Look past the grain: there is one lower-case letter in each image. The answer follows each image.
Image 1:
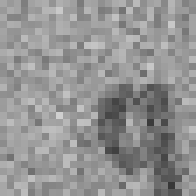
q
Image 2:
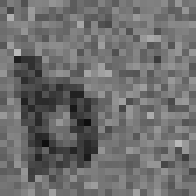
b
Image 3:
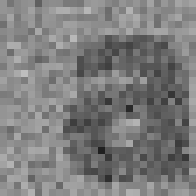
a
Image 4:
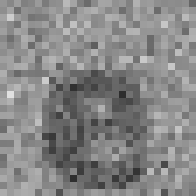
e
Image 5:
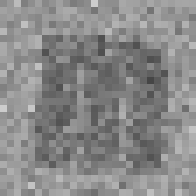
m
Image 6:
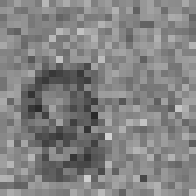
g
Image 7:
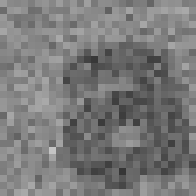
a
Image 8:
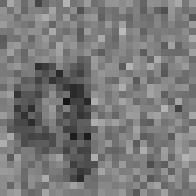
q
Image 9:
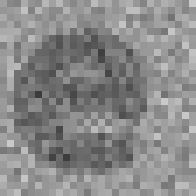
e
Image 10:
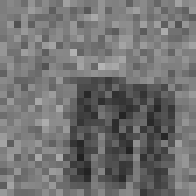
m
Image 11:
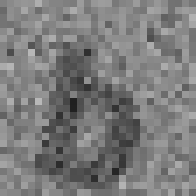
b
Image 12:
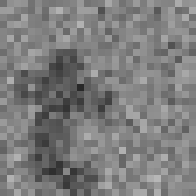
t
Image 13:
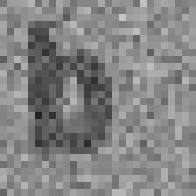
b
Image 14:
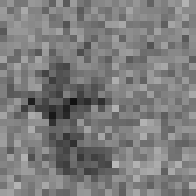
t
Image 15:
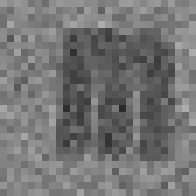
m
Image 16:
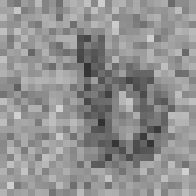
b
